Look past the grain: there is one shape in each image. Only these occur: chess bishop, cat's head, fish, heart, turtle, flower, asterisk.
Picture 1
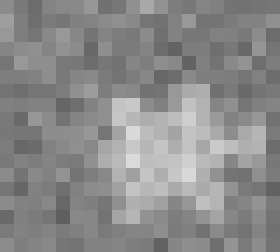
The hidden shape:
turtle
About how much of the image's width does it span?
two thirds
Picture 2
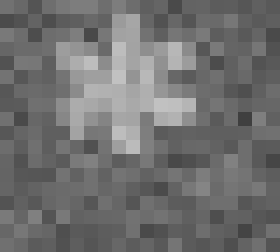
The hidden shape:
asterisk
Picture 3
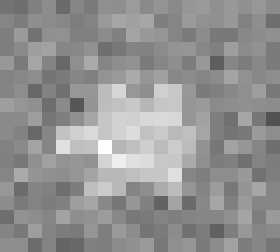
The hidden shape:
turtle
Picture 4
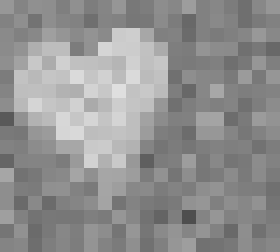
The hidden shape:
heart
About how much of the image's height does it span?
two thirds
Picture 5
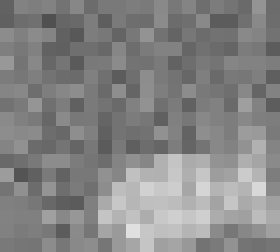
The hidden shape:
fish
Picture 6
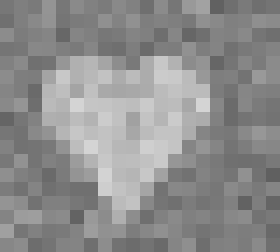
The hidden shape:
heart
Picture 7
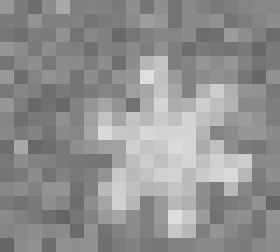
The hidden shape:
asterisk
